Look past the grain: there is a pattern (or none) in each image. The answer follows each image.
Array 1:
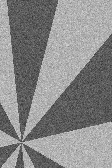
spokes from one point
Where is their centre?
bottom left
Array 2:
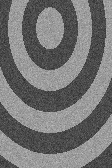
rings round one point
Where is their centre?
top middle
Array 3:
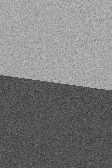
a sharp edge
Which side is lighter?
top
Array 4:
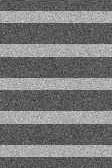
horizontal stripes
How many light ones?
5
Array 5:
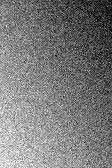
a smooth slope
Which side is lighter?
bottom left
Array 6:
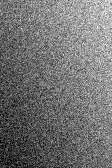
a smooth slope
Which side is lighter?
top right
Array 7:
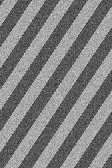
diagonal stripes
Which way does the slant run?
bottom left to top right
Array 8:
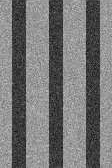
vertical stripes
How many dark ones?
3
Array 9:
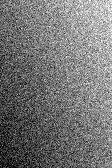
a smooth slope
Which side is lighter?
top right
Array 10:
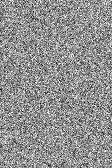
only noise
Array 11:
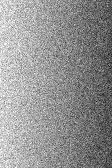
a smooth slope
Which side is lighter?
left
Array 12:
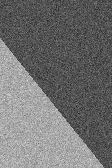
a sharp edge
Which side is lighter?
bottom left
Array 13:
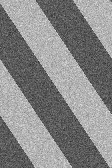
diagonal stripes
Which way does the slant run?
top left to bottom right
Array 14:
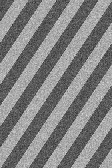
diagonal stripes
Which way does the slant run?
bottom left to top right
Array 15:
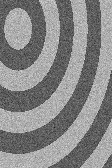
rings round one point
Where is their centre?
top left
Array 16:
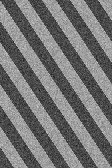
diagonal stripes
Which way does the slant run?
top left to bottom right
